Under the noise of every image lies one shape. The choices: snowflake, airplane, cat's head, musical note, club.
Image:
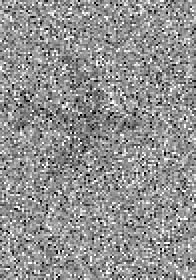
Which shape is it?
airplane
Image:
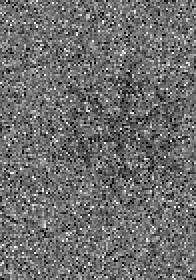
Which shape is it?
snowflake
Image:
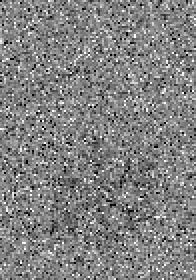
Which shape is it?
snowflake
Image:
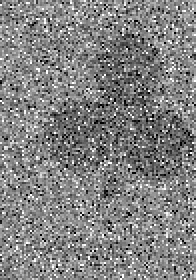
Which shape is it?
club
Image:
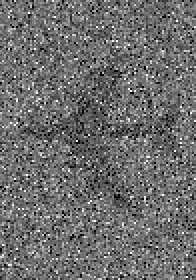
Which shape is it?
airplane
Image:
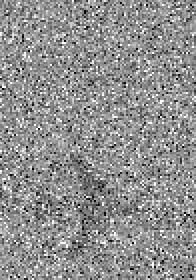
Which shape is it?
airplane
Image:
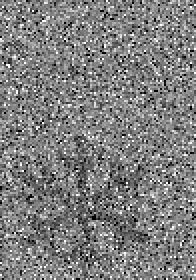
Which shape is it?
snowflake
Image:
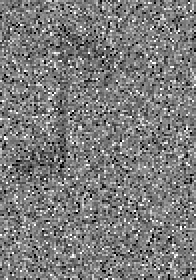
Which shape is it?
musical note
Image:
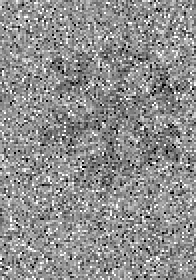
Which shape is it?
snowflake
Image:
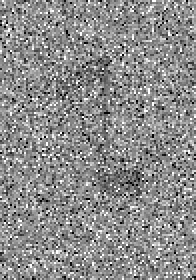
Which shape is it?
musical note
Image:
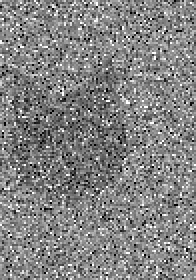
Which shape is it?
cat's head
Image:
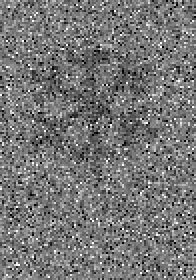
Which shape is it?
snowflake
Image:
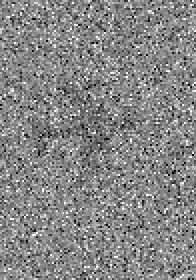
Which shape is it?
airplane
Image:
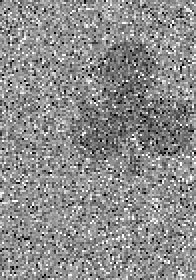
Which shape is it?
club
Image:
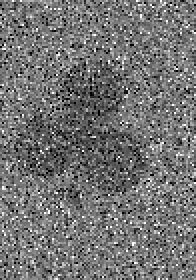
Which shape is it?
club
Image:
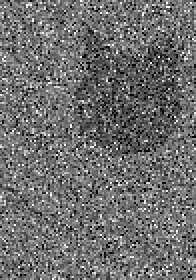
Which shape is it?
cat's head
